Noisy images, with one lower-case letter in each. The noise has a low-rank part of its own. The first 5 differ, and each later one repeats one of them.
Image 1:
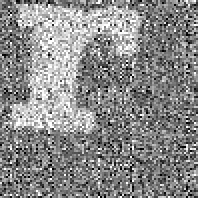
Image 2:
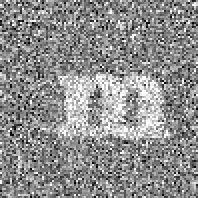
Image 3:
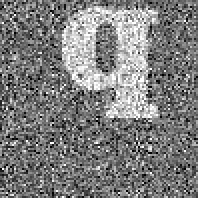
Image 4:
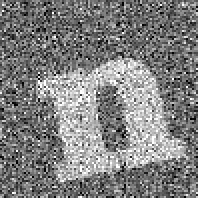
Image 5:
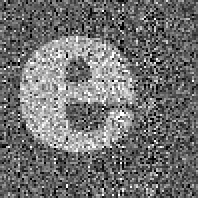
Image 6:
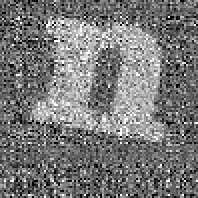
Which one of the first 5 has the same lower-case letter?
4
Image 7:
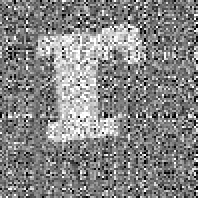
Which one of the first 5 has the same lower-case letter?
1
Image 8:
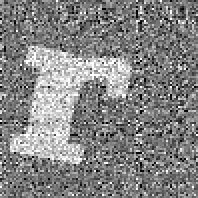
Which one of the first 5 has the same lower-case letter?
1
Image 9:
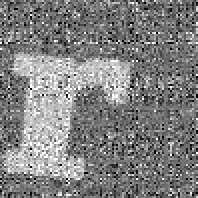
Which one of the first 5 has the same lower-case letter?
1
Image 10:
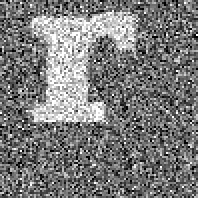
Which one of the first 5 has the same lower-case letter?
1
